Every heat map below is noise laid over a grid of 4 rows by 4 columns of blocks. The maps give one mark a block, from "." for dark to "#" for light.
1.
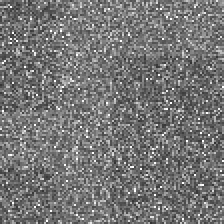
.###
.#..
##..
.#..
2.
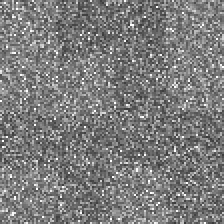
#..#
##.#
....
#.#.
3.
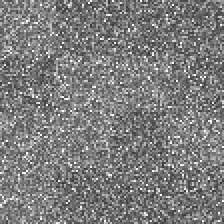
#...
.##.
##.#
#...
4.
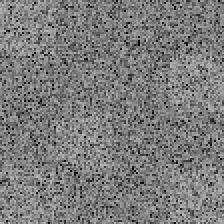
#...
...#
.#..
#..#
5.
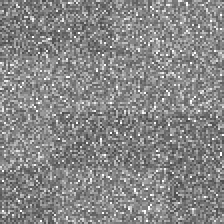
..##
####
#...
.##.
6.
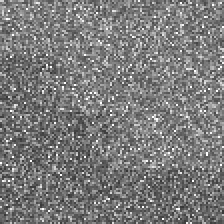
####
.###
..##
....
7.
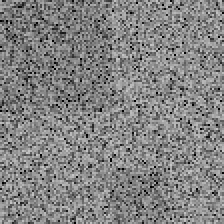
..##
..##
####
##.#
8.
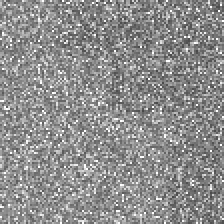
#...
##..
###.
###.
